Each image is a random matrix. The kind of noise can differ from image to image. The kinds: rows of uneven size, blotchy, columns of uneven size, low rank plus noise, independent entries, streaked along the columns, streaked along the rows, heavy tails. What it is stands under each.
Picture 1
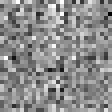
low rank plus noise
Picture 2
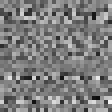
rows of uneven size
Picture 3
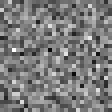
independent entries
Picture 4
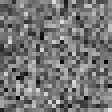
independent entries
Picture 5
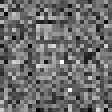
low rank plus noise
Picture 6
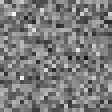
independent entries
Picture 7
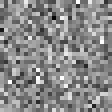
independent entries
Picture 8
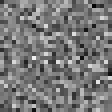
independent entries
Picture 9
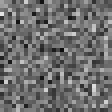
independent entries
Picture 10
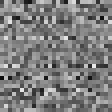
rows of uneven size
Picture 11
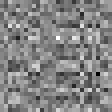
low rank plus noise
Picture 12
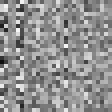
columns of uneven size
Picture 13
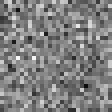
independent entries
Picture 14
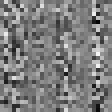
columns of uneven size
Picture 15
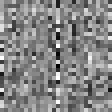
columns of uneven size
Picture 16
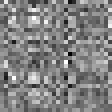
low rank plus noise
